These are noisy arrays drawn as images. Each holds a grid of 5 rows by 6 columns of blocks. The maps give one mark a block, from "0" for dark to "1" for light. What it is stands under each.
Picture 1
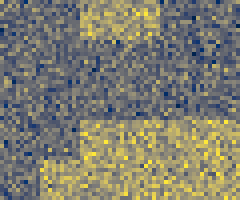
0 0 1 1 0 0
0 0 0 0 0 0
0 0 0 0 0 0
0 0 1 1 1 1
0 1 1 1 1 1
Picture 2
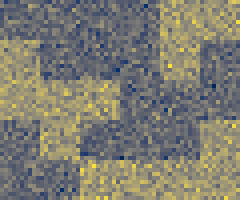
0 0 0 0 1 1
1 0 0 0 1 0
1 1 1 0 0 0
0 1 0 0 0 1
0 0 1 1 1 1
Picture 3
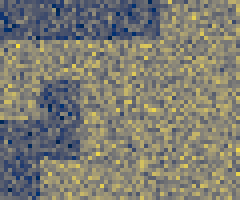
0 0 0 0 1 1
1 1 1 1 1 1
1 0 1 1 1 1
0 0 1 1 1 1
0 1 1 1 1 1
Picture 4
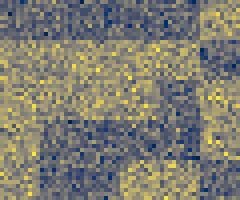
0 0 0 0 0 1
1 1 1 1 1 0
1 1 1 1 0 1
1 0 0 0 0 1
1 0 0 1 1 0
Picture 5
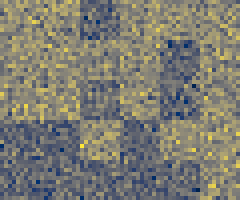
1 1 0 1 1 1
1 1 1 1 0 1
1 1 0 1 0 1
0 0 1 0 1 1
0 0 0 0 0 1
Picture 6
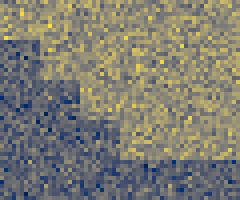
1 1 1 1 1 1
0 1 1 1 1 1
0 0 1 1 1 1
0 0 0 1 1 1
0 0 0 0 0 0
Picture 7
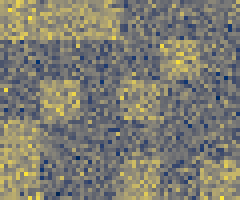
1 1 1 0 0 0
0 0 0 0 1 0
0 1 0 1 0 0
1 0 0 0 0 0
1 0 0 1 0 1
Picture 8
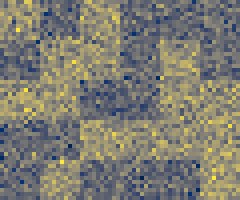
1 0 1 0 0 0
0 1 1 0 1 0
1 1 0 0 1 1
0 0 1 1 1 1
0 1 0 0 0 1
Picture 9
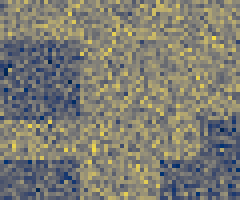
1 1 1 1 1 1
0 0 1 1 1 1
0 0 1 1 1 1
1 1 1 1 1 0
0 0 1 1 0 0
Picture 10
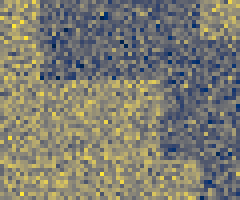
1 0 0 0 0 1
1 0 0 0 0 0
1 1 1 1 0 0
1 1 1 1 0 0
1 1 1 1 1 0
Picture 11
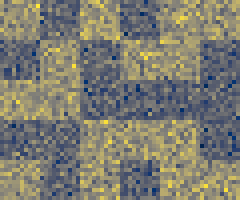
1 0 1 0 1 1
0 1 0 1 1 0
1 1 0 0 0 0
0 0 1 1 1 0
1 0 1 0 1 1
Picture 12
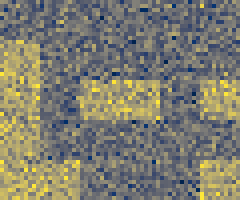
0 0 0 0 0 0
1 0 0 0 0 0
1 0 1 1 0 1
1 0 0 0 0 0
1 1 0 0 0 1
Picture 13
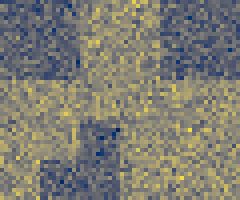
0 0 1 1 0 0
0 0 1 1 0 0
1 1 1 1 1 1
1 1 0 1 1 1
1 0 0 1 1 1
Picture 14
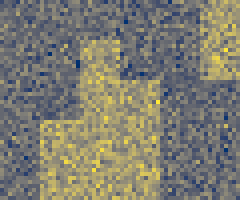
0 0 0 0 0 1
0 0 1 0 0 1
0 0 1 1 0 0
0 1 1 1 0 0
0 1 1 1 0 0
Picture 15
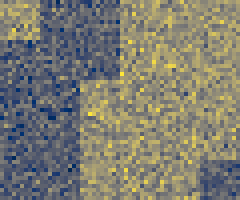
1 0 0 1 1 1
0 0 0 1 1 1
0 0 1 1 1 1
0 0 1 1 1 1
0 0 1 1 1 0
